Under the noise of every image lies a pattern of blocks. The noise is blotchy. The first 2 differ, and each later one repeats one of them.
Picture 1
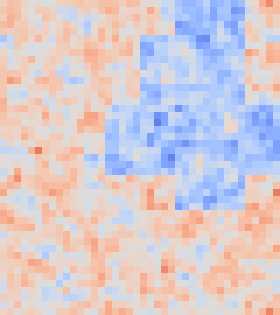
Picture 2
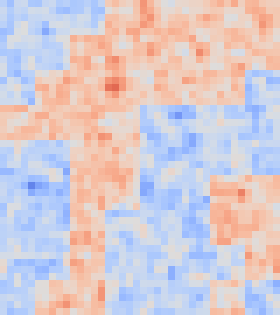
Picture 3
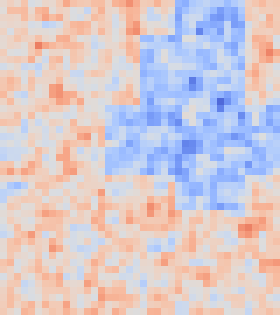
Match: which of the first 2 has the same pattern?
1
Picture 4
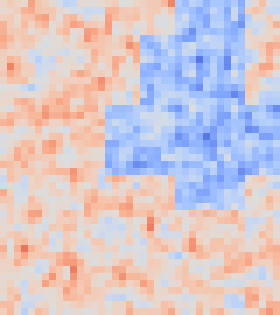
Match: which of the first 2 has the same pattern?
1
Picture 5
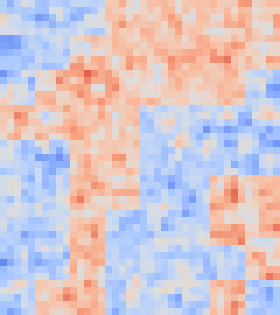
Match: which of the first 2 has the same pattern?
2
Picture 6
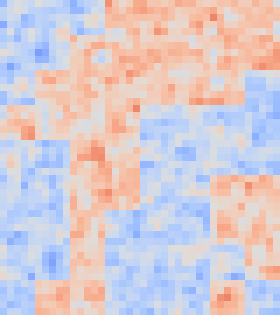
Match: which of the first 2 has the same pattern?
2
